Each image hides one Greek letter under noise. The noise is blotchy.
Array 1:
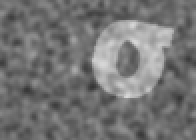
sigma
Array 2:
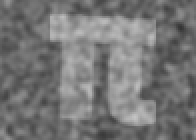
pi
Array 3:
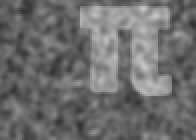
pi
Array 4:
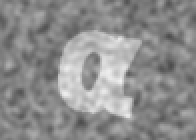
alpha
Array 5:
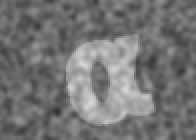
alpha
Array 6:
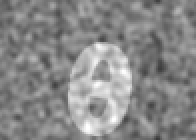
theta
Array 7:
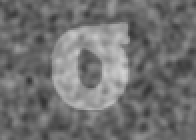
sigma
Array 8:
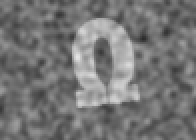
omega
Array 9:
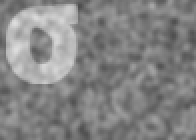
sigma
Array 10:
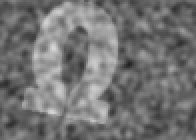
omega
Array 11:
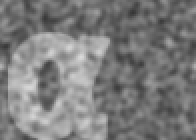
alpha
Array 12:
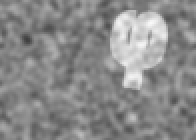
phi
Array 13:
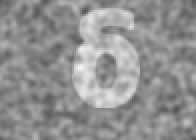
delta
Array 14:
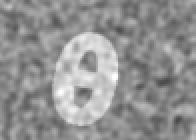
theta
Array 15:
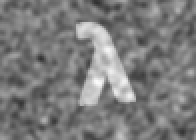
lambda
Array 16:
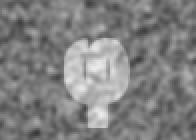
phi
